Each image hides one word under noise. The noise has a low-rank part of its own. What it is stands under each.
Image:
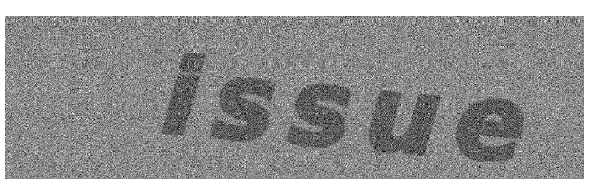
issue
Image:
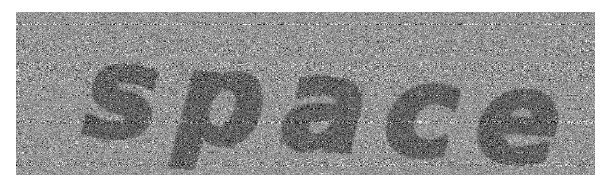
space
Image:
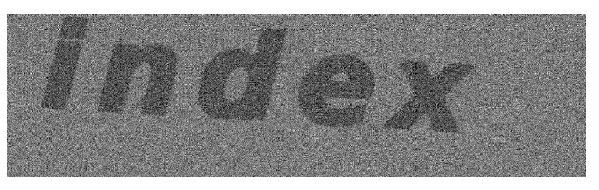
index
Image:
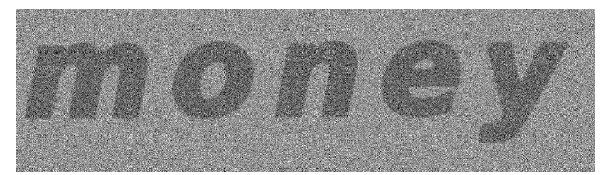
money
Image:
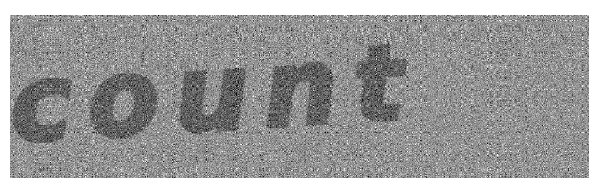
count
